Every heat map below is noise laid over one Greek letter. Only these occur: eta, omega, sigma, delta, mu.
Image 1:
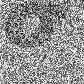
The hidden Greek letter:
sigma
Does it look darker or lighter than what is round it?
darker
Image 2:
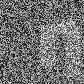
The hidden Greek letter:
eta
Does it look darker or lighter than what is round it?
lighter
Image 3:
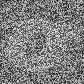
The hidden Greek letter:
sigma
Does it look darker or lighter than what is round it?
lighter
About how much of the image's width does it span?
nearly all
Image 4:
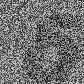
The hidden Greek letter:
delta
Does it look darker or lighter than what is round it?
darker
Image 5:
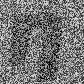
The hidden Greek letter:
eta
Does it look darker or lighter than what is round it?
darker
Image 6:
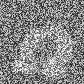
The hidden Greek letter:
omega
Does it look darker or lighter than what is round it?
lighter
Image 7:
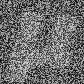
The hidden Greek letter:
mu
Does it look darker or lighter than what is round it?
lighter
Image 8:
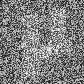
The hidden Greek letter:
mu
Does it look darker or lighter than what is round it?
lighter
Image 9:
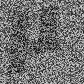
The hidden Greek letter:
mu
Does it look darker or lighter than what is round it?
darker
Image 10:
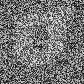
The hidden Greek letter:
sigma
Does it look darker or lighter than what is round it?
lighter
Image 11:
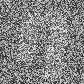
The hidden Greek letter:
eta
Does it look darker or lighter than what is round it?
lighter
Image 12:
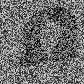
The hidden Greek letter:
omega
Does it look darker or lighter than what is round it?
darker
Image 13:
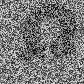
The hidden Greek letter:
omega
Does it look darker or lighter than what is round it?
darker
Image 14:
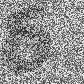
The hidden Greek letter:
delta
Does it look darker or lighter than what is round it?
darker
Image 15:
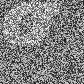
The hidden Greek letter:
sigma
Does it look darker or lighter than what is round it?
lighter
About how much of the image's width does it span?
two thirds
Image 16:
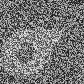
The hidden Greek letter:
sigma
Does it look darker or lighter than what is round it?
lighter
